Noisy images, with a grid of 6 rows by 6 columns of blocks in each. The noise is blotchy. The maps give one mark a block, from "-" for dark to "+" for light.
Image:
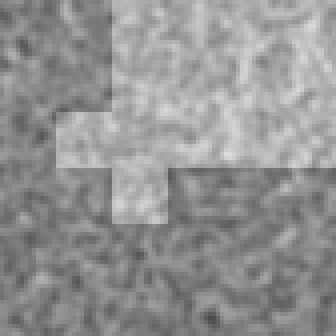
- - + + + +
- - + + + +
- + + + + +
- - + - - -
- - - - - -
- - - - - -
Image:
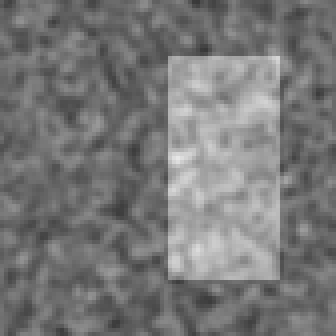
- - - - - -
- - - + + -
- - - + + -
- - - + + -
- - - + + -
- - - - - -
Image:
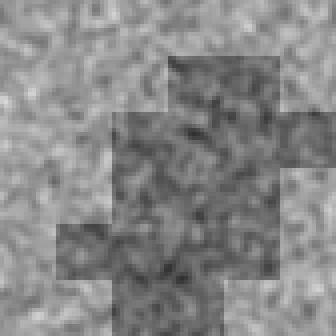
+ + + + + +
+ + + - - +
+ + - - - -
+ + - - - +
+ - - - - +
+ + - - + +
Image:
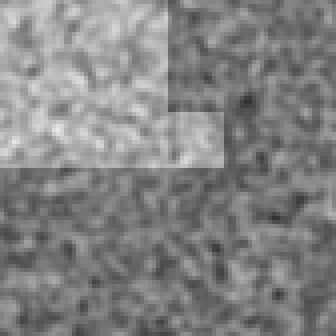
+ + + - - -
+ + + - - -
+ + + + - -
- - - - - -
- - - - - -
- - - - - -
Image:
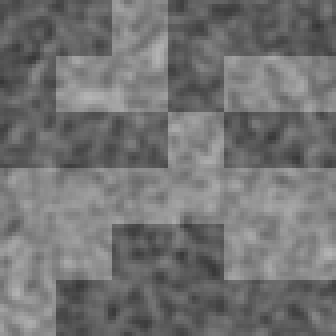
- - + - - -
- + + - + +
- - - + - -
+ + + + + +
+ + - - + +
+ - - - - -
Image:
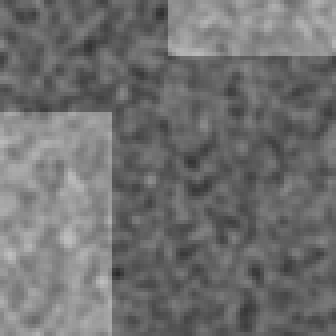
- - - + + +
- - - - - -
+ + - - - -
+ + - - - -
+ + - - - -
+ + - - - -
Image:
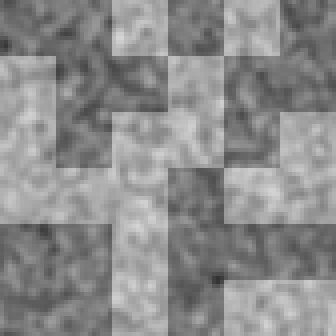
- - + - + -
+ - - + - -
+ - + + - +
+ + + - + +
- - + - - -
- - + - + +
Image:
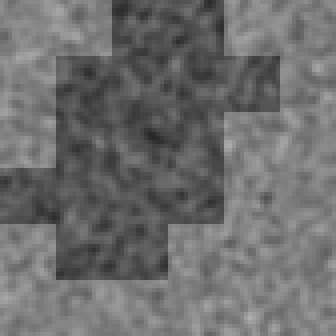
+ + - - + +
+ - - - - +
+ - - - + +
- - - - + +
+ - - + + +
+ + + + + +
